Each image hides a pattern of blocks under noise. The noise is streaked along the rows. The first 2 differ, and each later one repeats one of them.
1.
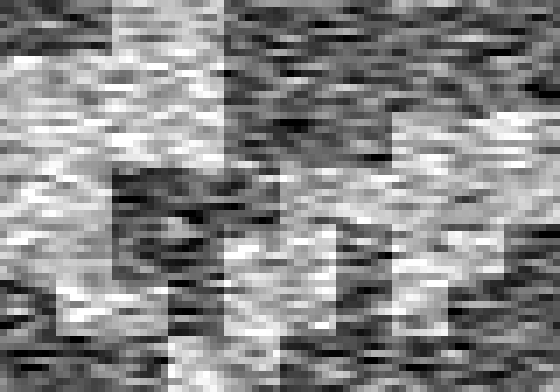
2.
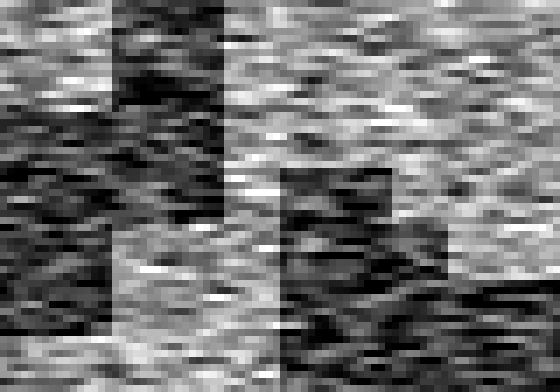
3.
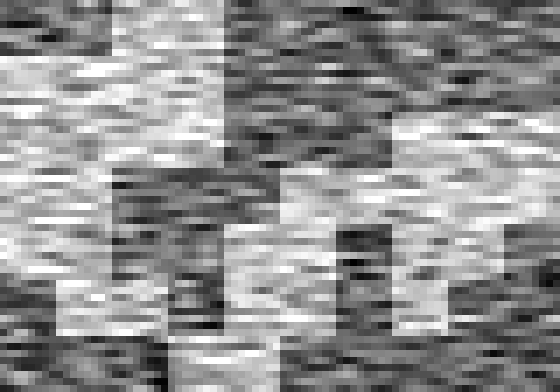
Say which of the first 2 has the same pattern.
1
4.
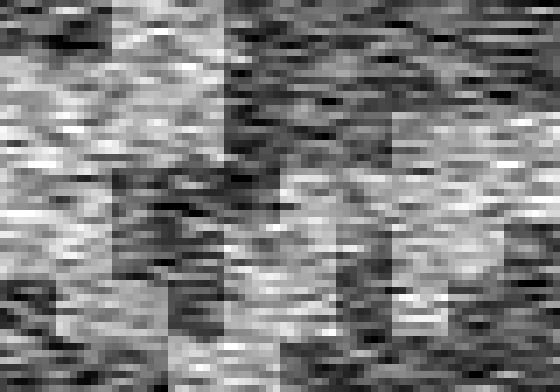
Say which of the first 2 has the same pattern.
1
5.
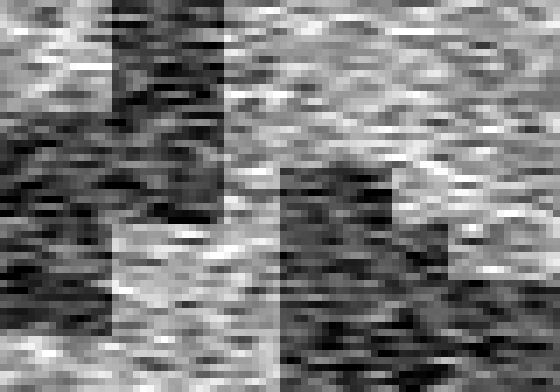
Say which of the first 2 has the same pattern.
2
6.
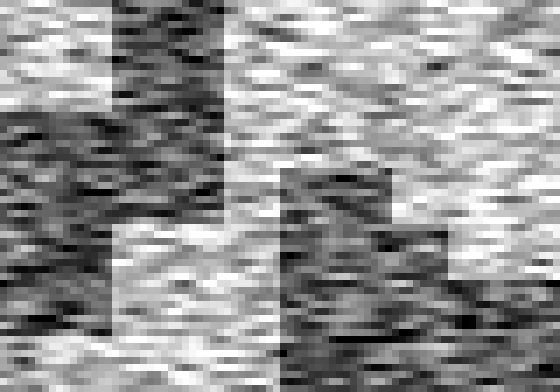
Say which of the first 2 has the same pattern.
2
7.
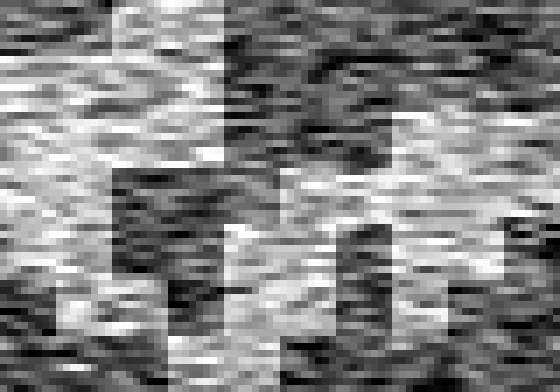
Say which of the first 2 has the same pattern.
1
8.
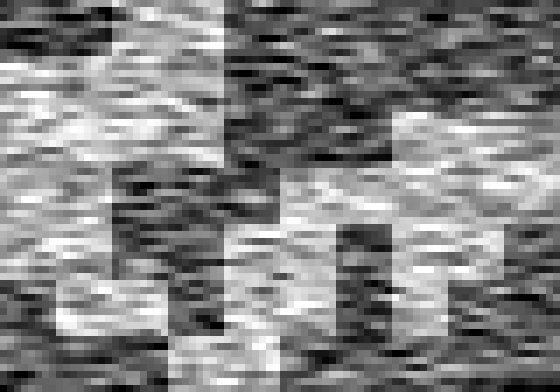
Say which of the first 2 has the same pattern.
1
